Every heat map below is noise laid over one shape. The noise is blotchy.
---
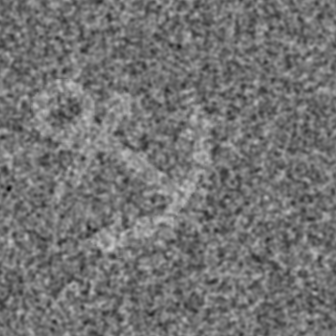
anchor
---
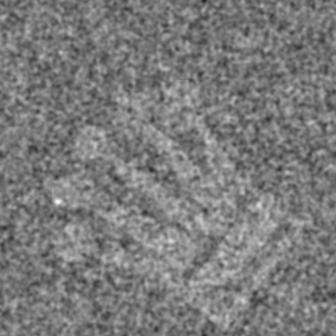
chess queen
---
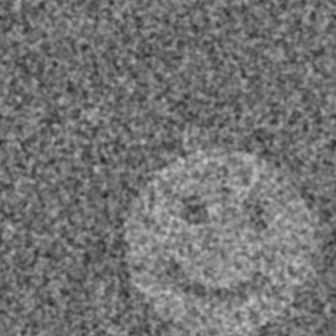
smiling face
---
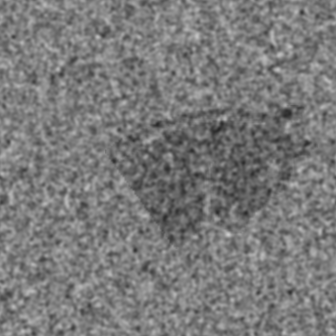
chess knight
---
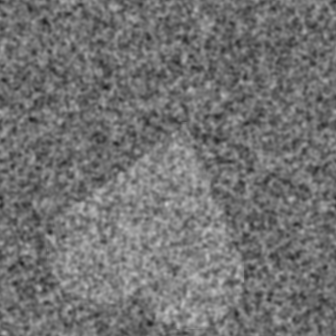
heart
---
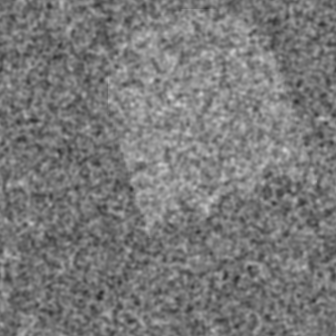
ghost
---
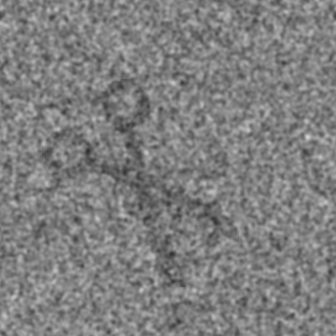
pair of scissors
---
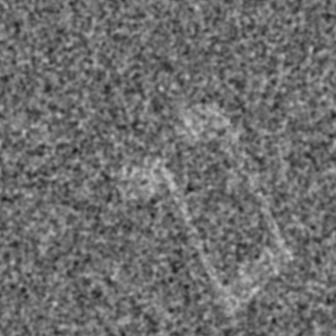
pair of musical notes
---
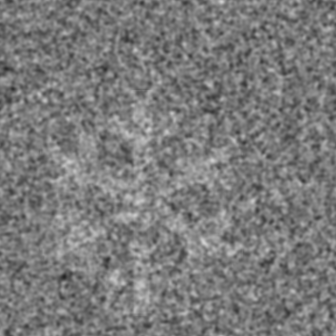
snowflake
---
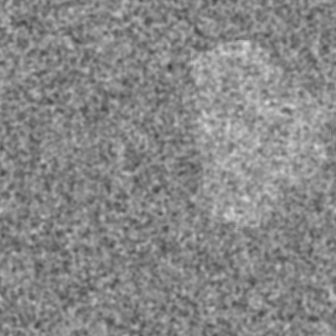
cloud
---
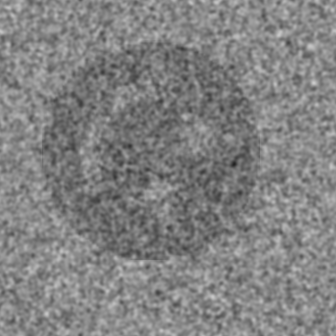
smiling face
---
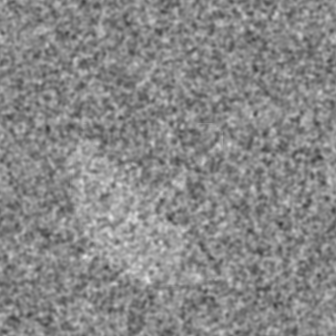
umbrella
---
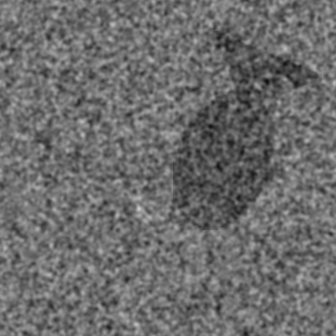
fish
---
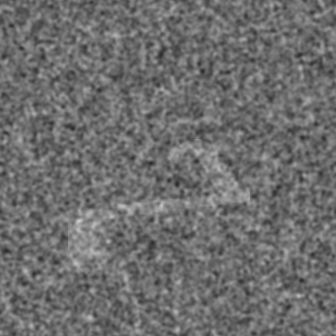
musical note
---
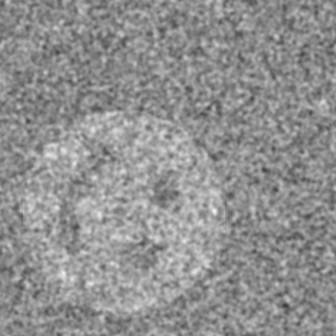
smiling face
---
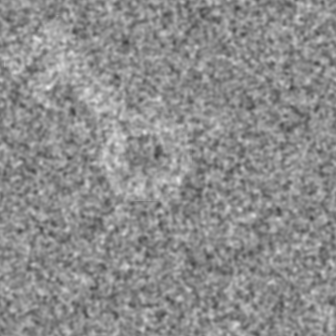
key
